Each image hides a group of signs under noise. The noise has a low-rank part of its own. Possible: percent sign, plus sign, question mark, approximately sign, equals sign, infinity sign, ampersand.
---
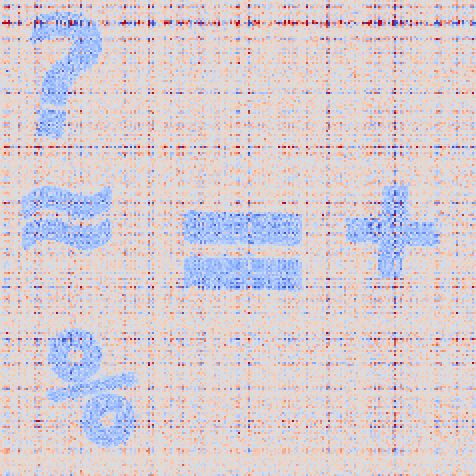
top left: question mark; middle left: approximately sign; centre: equals sign; middle right: plus sign; bottom left: percent sign
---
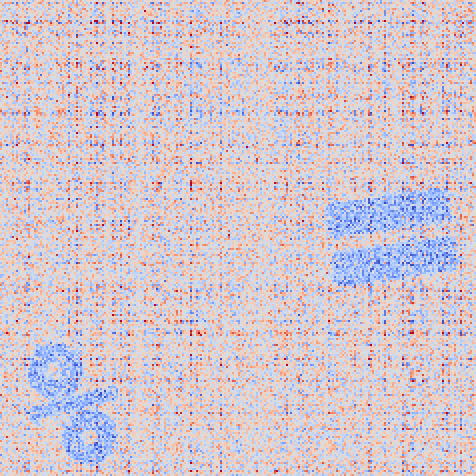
middle right: equals sign; bottom left: percent sign
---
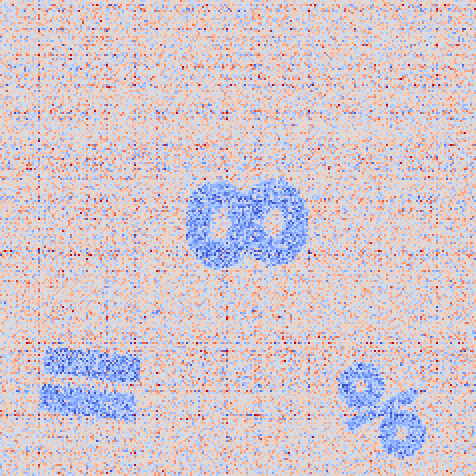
centre: infinity sign; bottom left: equals sign; bottom right: percent sign
